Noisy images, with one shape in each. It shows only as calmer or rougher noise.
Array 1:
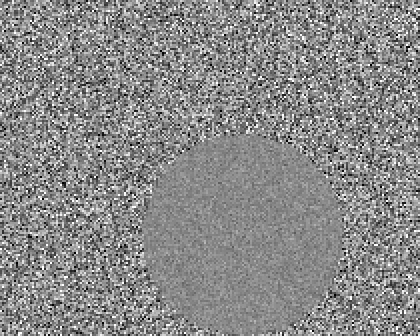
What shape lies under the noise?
disc
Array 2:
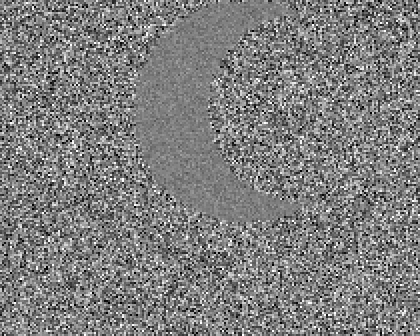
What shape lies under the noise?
crescent
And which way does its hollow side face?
right
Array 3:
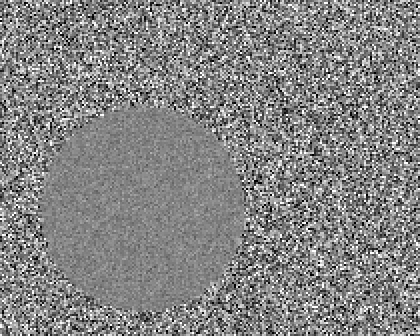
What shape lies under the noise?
disc
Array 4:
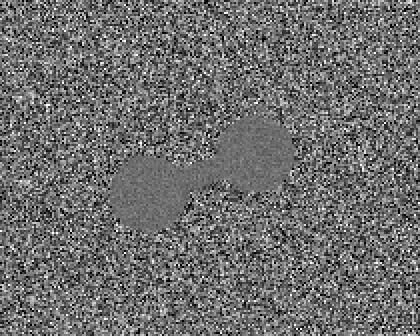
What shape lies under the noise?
dumbbell
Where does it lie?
centre
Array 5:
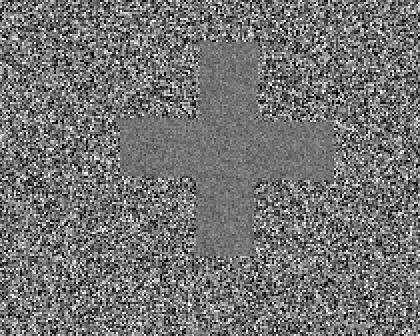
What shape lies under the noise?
cross
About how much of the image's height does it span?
two thirds
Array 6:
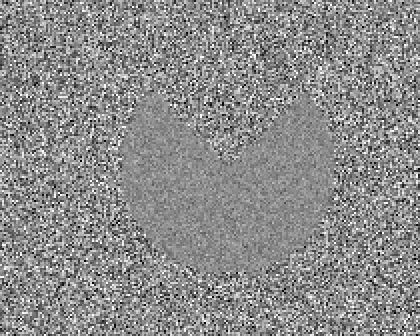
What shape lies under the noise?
disc with a wedge cut out
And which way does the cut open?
up
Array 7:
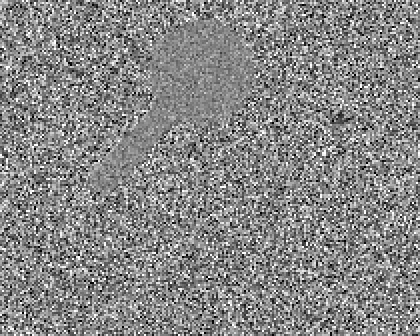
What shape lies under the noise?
lollipop
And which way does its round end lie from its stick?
up and right
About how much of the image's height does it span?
half
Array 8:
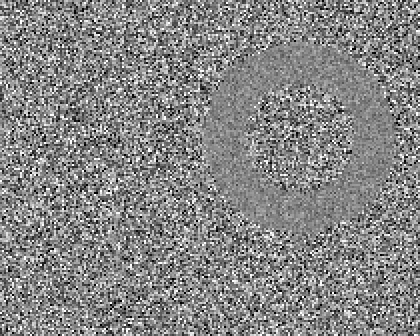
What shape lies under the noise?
ring
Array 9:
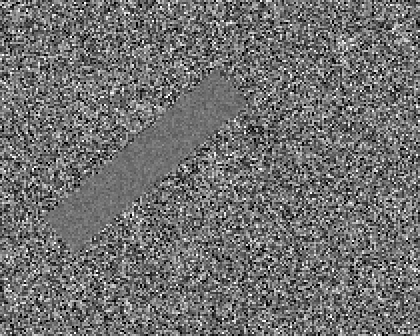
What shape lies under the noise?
bar
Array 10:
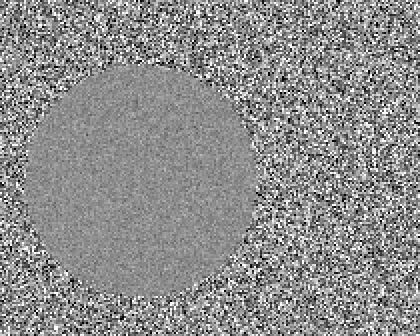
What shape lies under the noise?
disc
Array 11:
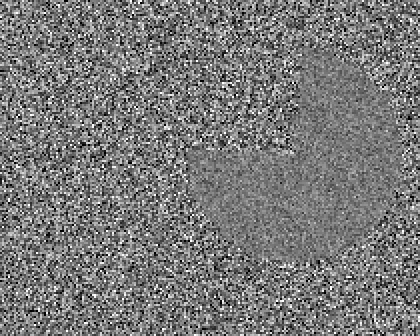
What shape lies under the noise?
disc with a wedge cut out
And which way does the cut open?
up and left
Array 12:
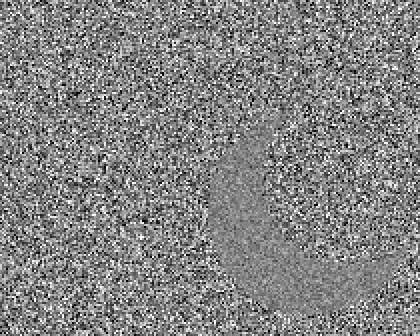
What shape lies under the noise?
crescent
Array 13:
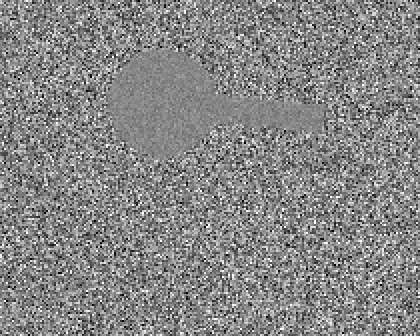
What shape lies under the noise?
lollipop
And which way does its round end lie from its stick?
left
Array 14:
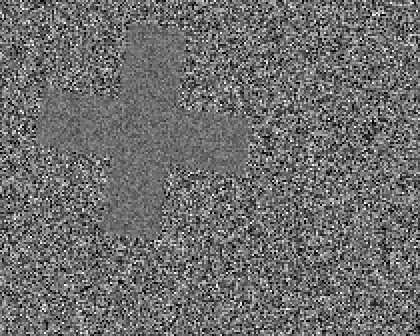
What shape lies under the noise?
cross
